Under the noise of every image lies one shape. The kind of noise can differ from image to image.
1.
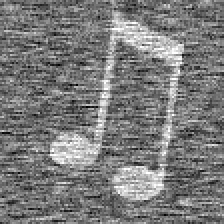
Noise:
streaked along the rows
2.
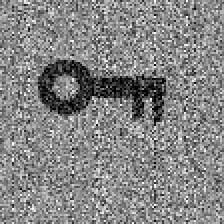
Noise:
columns of uneven size
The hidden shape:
key
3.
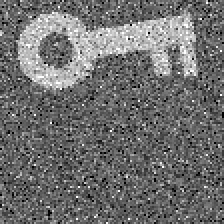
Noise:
heavy tails
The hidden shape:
key
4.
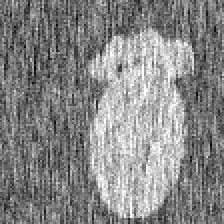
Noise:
streaked along the columns
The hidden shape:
footprint
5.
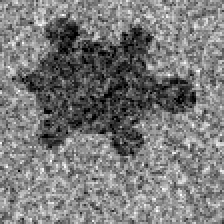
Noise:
blotchy
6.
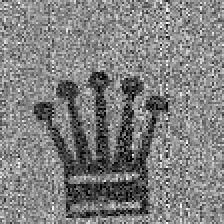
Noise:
columns of uneven size
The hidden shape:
chess queen
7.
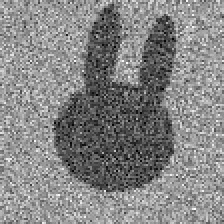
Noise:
low rank plus noise
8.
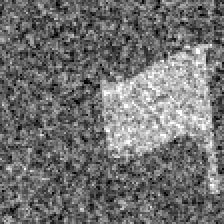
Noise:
blotchy
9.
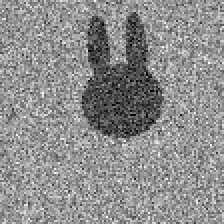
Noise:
independent entries
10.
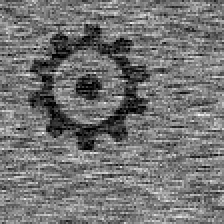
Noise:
streaked along the rows
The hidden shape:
gear
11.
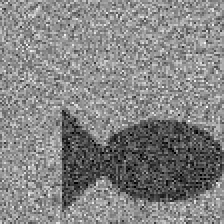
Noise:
low rank plus noise
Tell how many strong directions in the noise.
three or four
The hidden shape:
fish
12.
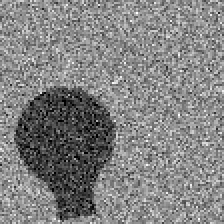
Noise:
independent entries
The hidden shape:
light bulb
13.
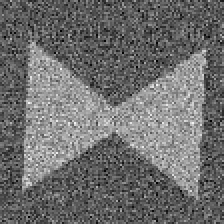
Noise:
low rank plus noise
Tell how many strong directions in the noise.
three or four
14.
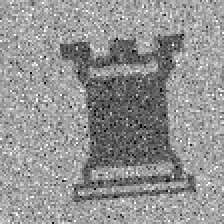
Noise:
heavy tails
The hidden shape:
chess rook
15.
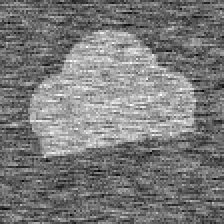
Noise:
streaked along the rows
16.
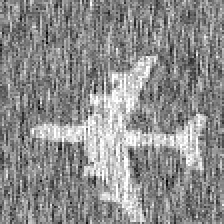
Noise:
streaked along the columns
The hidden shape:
airplane
